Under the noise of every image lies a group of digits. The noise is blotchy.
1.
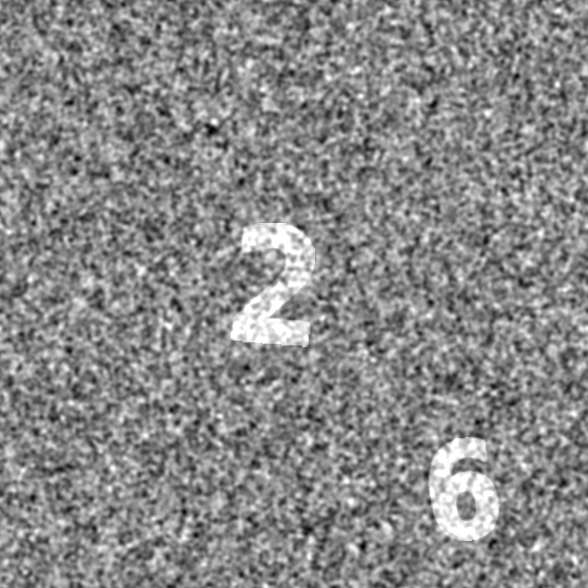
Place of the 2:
centre
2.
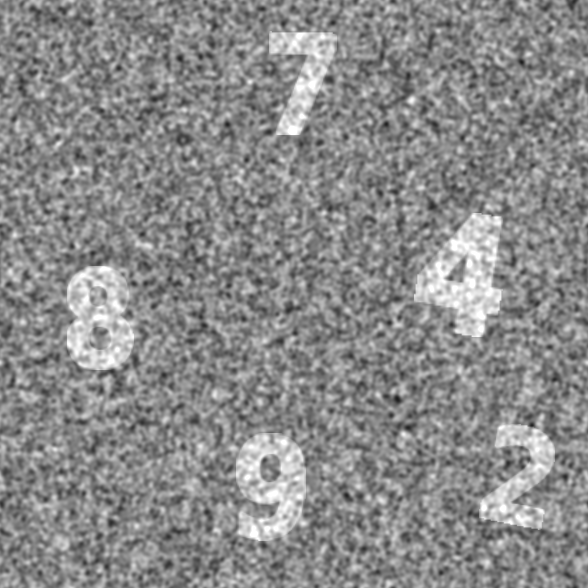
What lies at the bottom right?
2
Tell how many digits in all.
5
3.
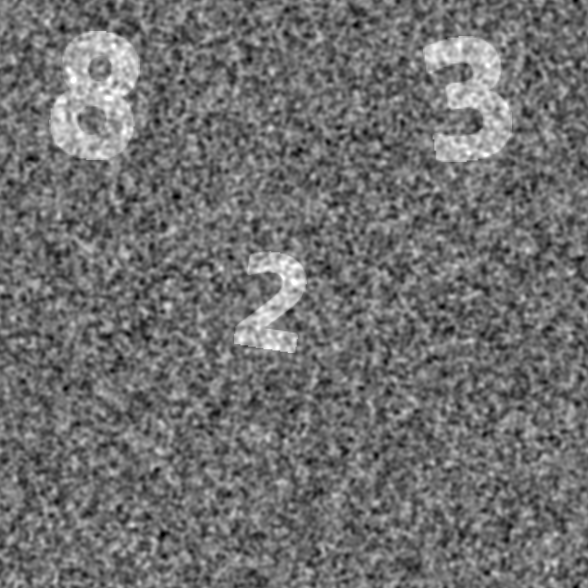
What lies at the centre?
2
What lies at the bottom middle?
nothing
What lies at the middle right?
nothing
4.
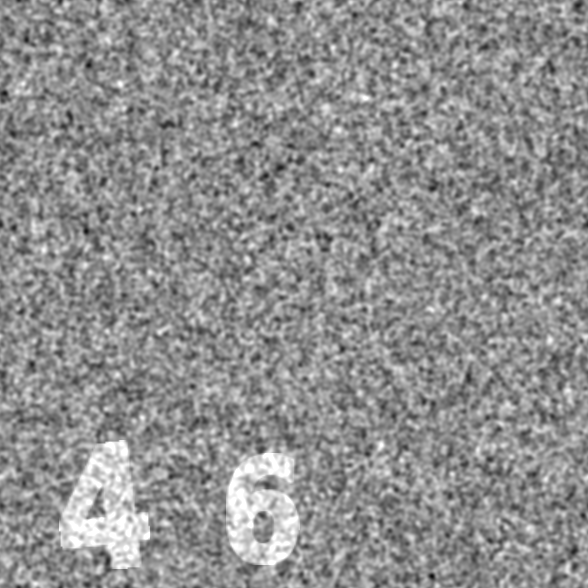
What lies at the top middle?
nothing
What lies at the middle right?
nothing
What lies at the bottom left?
4
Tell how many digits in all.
2
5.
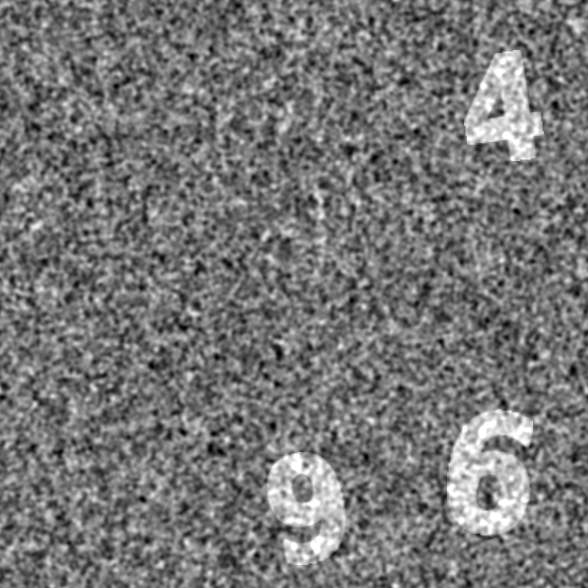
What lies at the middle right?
nothing
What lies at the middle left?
nothing
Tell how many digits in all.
3
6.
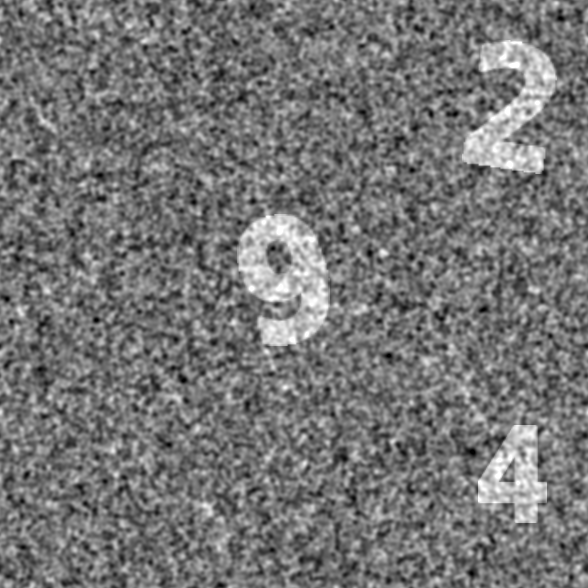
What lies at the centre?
9
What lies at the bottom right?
4
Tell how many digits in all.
3
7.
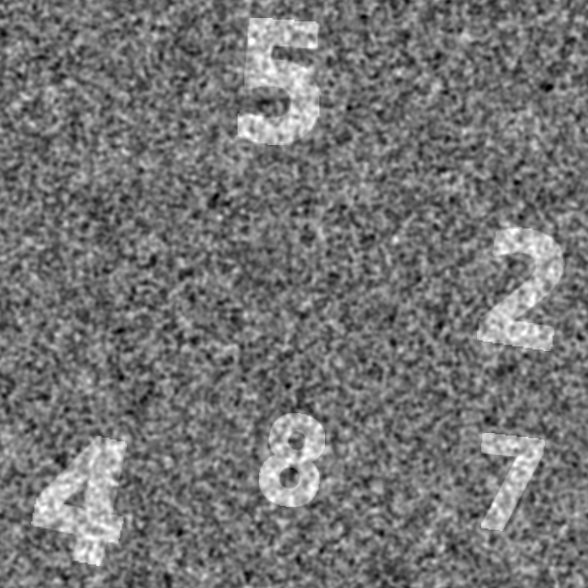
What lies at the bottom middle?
8
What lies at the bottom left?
4
